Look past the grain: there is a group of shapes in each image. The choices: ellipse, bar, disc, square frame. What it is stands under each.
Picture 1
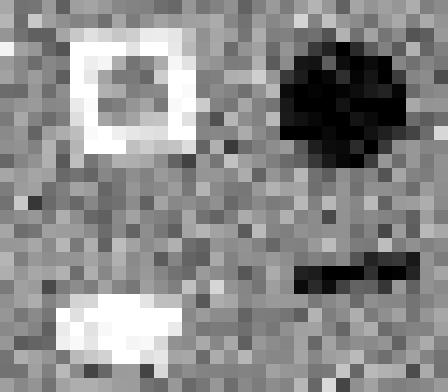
top left: light square frame; top right: dark disc; bottom left: light ellipse; bottom right: dark bar
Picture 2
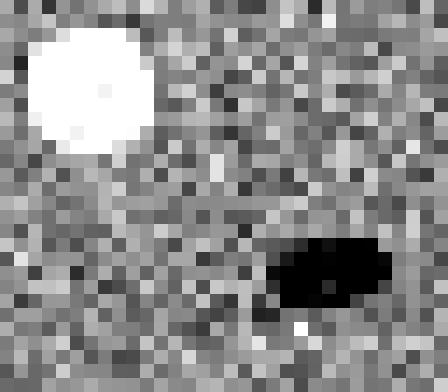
top left: light disc; bottom right: dark ellipse
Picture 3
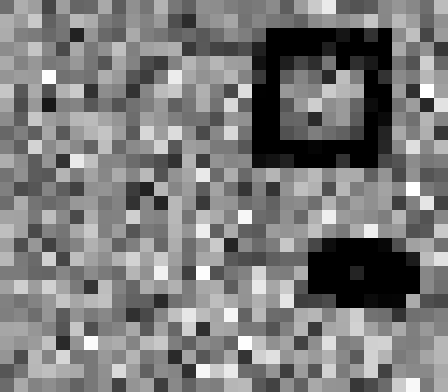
top right: dark square frame; bottom right: dark ellipse
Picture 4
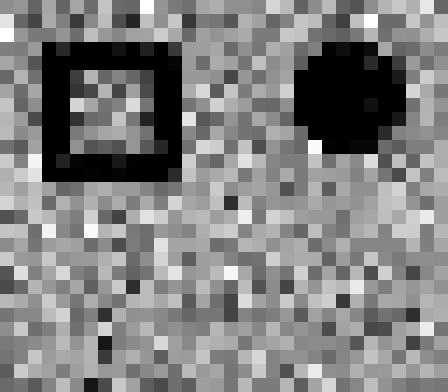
top left: dark square frame; top right: dark disc
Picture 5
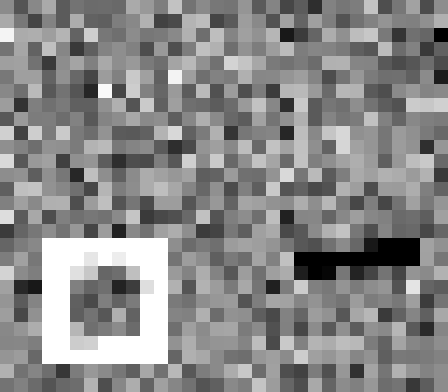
bottom left: light square frame; bottom right: dark bar
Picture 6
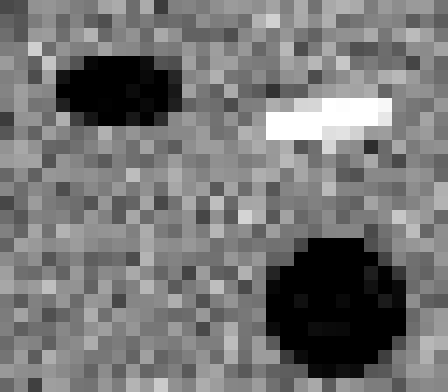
top left: dark ellipse; top right: light bar; bottom right: dark disc
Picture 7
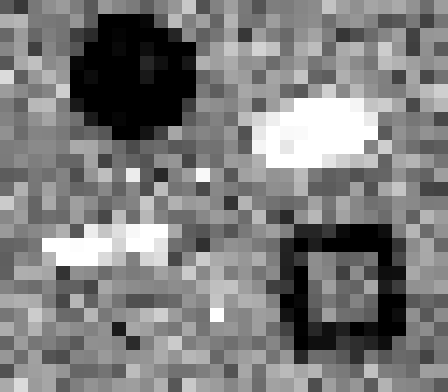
top left: dark disc; top right: light ellipse; bottom left: light bar; bottom right: dark square frame
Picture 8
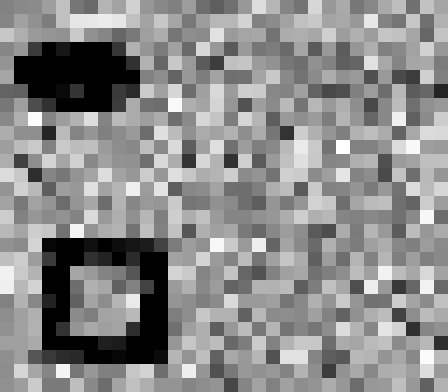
top left: dark ellipse; bottom left: dark square frame
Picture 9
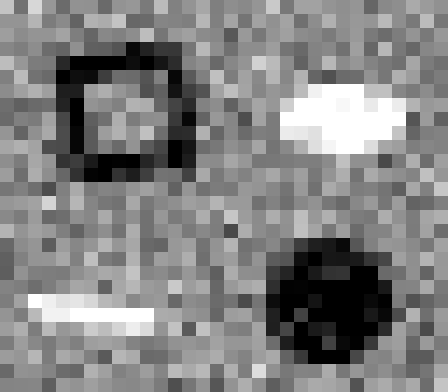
top left: dark square frame; top right: light ellipse; bottom left: light bar; bottom right: dark disc
